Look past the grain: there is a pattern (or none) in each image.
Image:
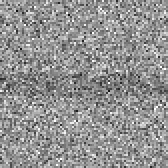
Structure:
one band of rows
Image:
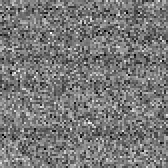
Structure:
bands of rows
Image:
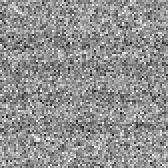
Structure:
bands of rows
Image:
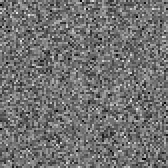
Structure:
only noise
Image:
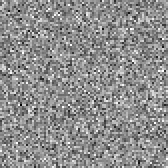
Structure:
only noise
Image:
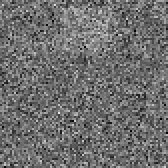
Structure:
one block
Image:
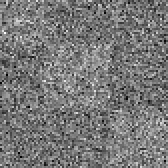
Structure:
blocks along the diagonal
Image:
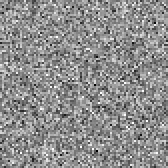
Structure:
only noise
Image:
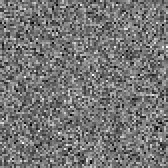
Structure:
only noise
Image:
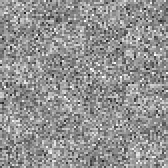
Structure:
a checkerboard
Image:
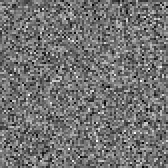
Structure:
only noise
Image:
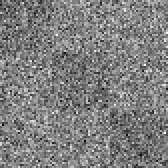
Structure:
blocks along the diagonal
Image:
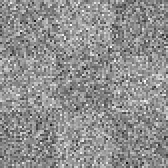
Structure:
a checkerboard
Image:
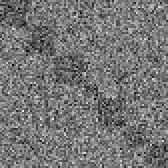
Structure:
blocks along the diagonal
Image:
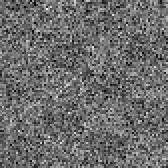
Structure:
a checkerboard
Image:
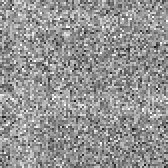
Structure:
bands of rows crossing bands of columns
